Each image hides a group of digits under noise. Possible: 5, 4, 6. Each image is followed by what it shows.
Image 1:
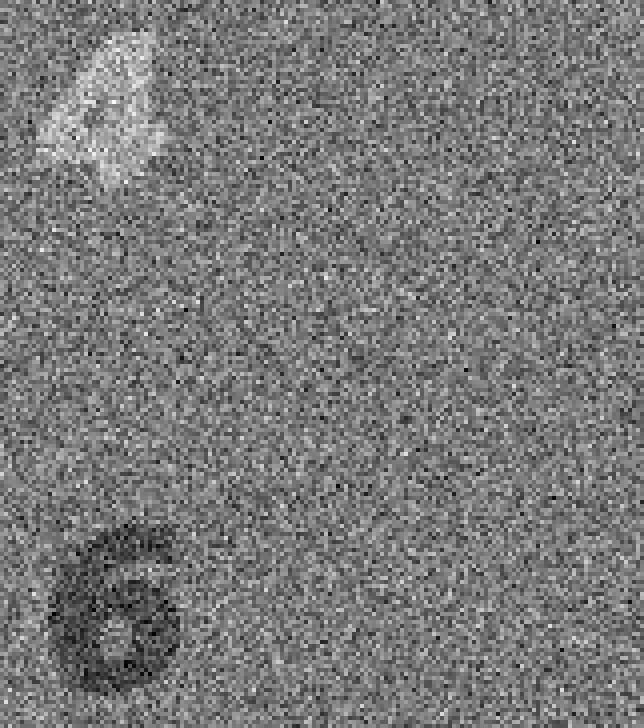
top left: light 4; bottom left: dark 6
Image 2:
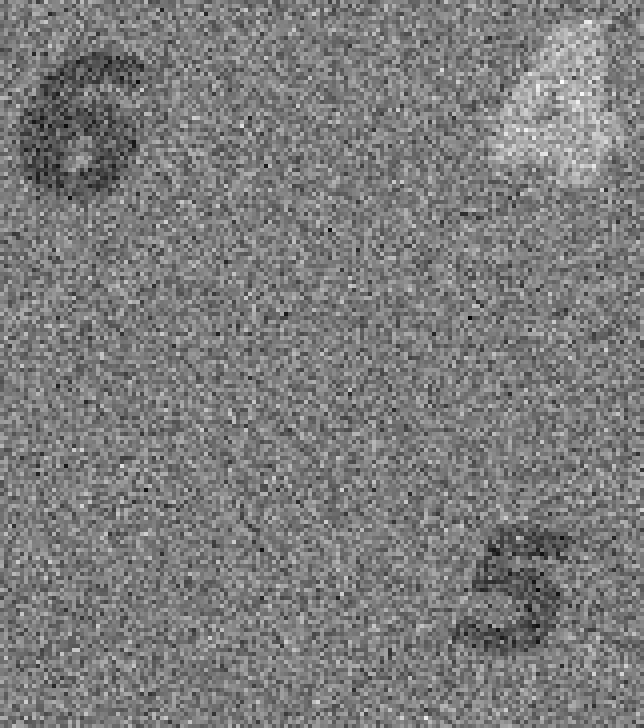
top left: dark 6; top right: light 4; bottom right: dark 5
